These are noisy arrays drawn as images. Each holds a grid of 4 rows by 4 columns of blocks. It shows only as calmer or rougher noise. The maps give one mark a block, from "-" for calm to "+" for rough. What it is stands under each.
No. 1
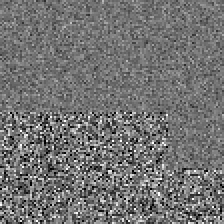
- - - -
- - - -
+ + + -
+ + + +
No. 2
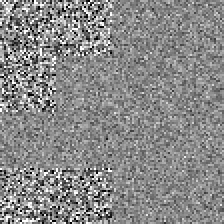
+ + - -
+ - - -
- - - -
+ + - -
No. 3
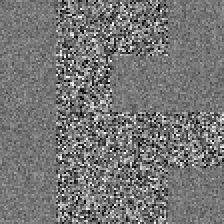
- + + -
- + - -
- + + +
- + + -
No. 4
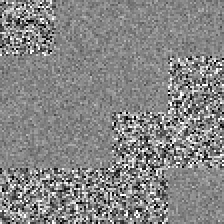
+ - - -
- - - +
- - + +
+ + + -
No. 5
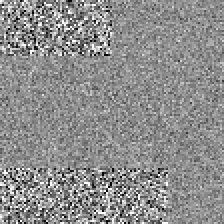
+ + - -
- - - -
- - - -
+ + + -
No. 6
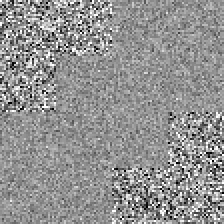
+ + - -
+ - - -
- - - +
- - + +
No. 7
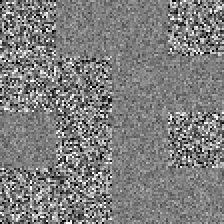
+ - - +
+ + - -
- + - +
+ + - -
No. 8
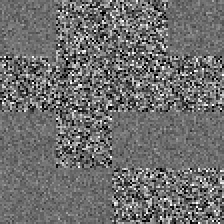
- + + -
+ + + +
- + - -
- - + +
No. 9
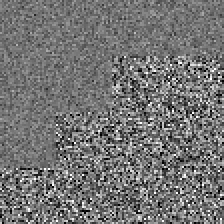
- - - -
- - + +
- + + +
+ + + +
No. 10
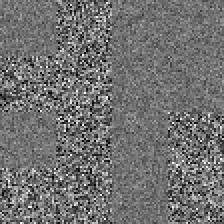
- + - -
+ + - -
- + - +
+ + - +
